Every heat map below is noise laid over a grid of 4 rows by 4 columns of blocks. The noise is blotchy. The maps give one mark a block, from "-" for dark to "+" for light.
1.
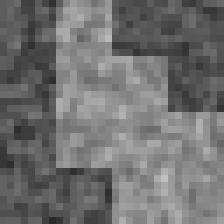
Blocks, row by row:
-+--
-++-
-+++
--++
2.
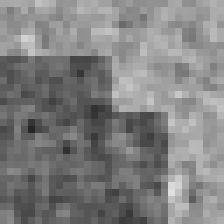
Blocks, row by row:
++++
--++
---+
---+
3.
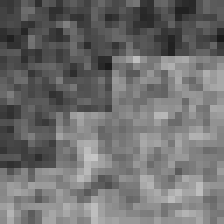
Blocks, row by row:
----
--++
-+++
++++
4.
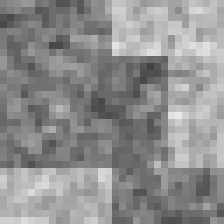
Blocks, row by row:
--++
---+
---+
++--
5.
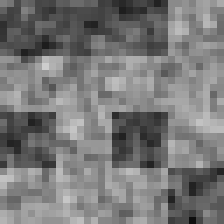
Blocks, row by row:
---+
++++
-+-+
+++-
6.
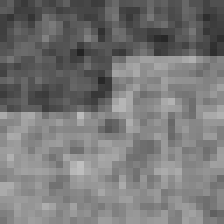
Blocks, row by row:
----
--++
++++
++++
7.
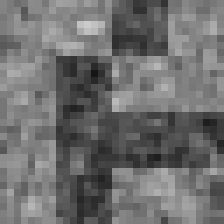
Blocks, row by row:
++-+
+-++
+---
+-++
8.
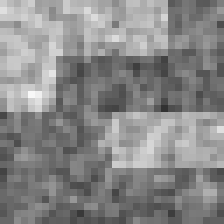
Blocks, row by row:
+++-
+---
--++
----
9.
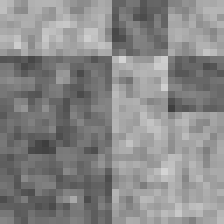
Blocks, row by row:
++-+
--+-
--++
--++
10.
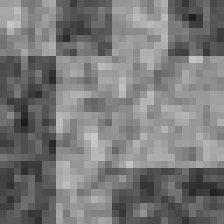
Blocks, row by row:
+-+-
-+++
-+++
-+--
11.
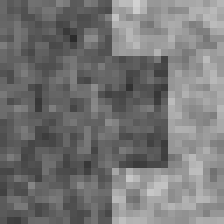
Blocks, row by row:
--++
---+
---+
--++
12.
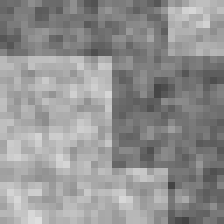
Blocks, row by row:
---+
++--
++--
+++-
